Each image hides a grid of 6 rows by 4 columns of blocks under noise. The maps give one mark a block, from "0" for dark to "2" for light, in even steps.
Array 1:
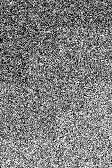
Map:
0000
0011
0111
1112
1122
2222
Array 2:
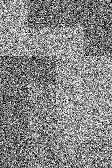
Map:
2000
2220
0022
0122
0122
0111
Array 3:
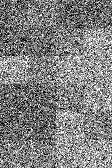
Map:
0100
0012
2122
0012
0021
1122
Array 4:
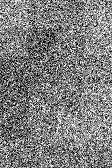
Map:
2112
1012
0011
0112
0122
1111
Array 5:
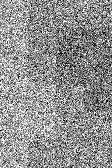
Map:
2111
2100
2100
2210
2211
2111
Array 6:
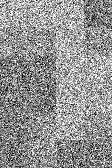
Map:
2220
1121
0022
0022
0121
0100
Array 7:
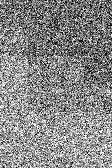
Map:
0000
1000
2110
2111
2222
2222
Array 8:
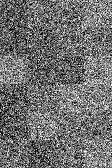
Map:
0112
0011
2002
0122
0211
1012
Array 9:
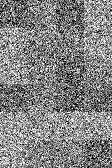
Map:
0102
2112
2101
0100
2222
2110
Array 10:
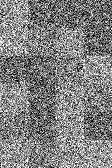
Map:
2000
2120
0012
2021
1020
2122
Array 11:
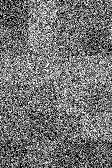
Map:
0211
1210
2222
1121
1012
0100
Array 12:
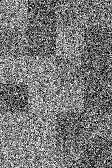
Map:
2011
1020
2210
0220
2201
2210
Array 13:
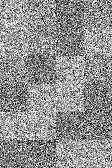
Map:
2101
2102
1021
0220
2200
0022
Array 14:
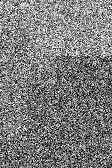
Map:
2222
1222
1100
1000
1000
0000
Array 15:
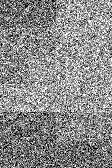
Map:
0022
1122
1222
2222
0011
0000
